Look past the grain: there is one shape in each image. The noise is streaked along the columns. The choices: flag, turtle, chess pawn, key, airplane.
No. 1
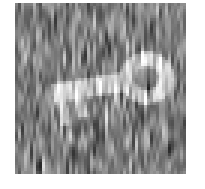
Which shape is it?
key
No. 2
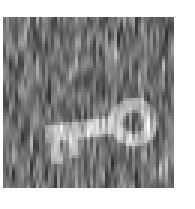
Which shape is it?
key
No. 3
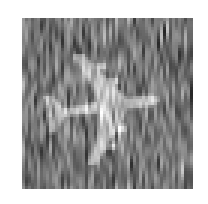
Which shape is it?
airplane
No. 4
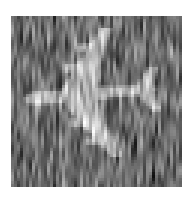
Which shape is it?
airplane
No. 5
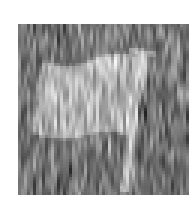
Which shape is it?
flag
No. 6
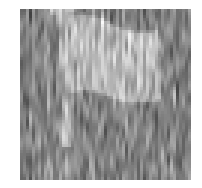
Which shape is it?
flag
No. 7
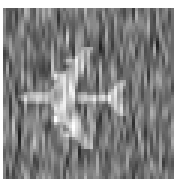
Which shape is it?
airplane
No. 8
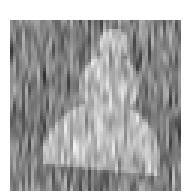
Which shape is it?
chess pawn
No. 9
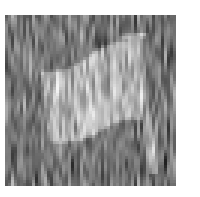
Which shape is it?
flag
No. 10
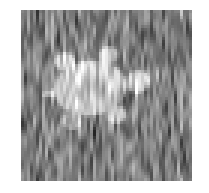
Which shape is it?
turtle
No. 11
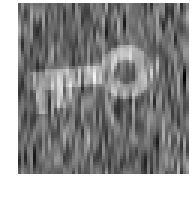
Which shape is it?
key
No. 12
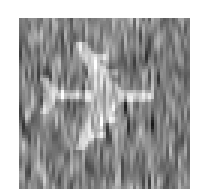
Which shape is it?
airplane
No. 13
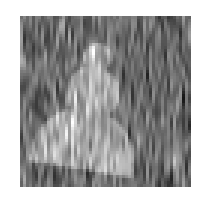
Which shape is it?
chess pawn
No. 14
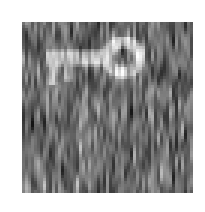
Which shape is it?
key
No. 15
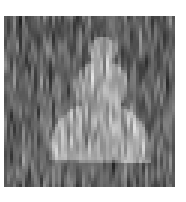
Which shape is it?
chess pawn
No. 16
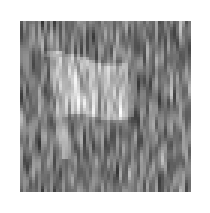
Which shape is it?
flag
